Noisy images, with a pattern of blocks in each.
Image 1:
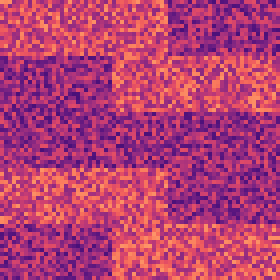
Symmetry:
the same after a half turn
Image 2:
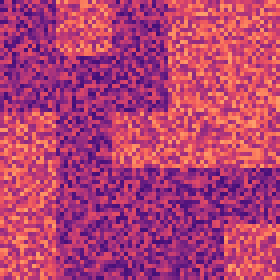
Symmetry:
no symmetry
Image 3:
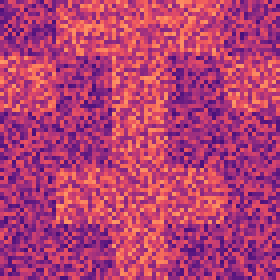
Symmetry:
left and right mirror each other
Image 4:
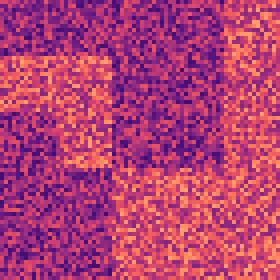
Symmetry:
no symmetry
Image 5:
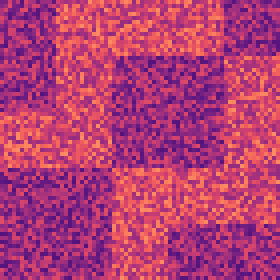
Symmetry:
mirrored about the diagonal from the bottom left
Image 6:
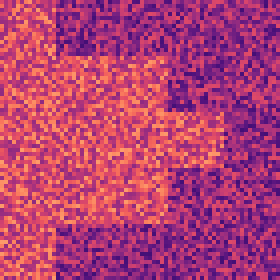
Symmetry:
top and bottom mirror each other
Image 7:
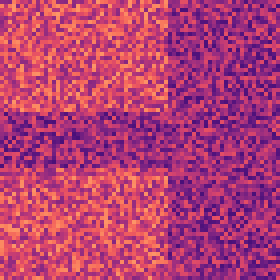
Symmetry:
top and bottom mirror each other
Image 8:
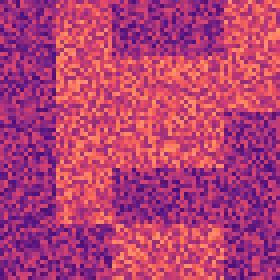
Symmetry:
no symmetry
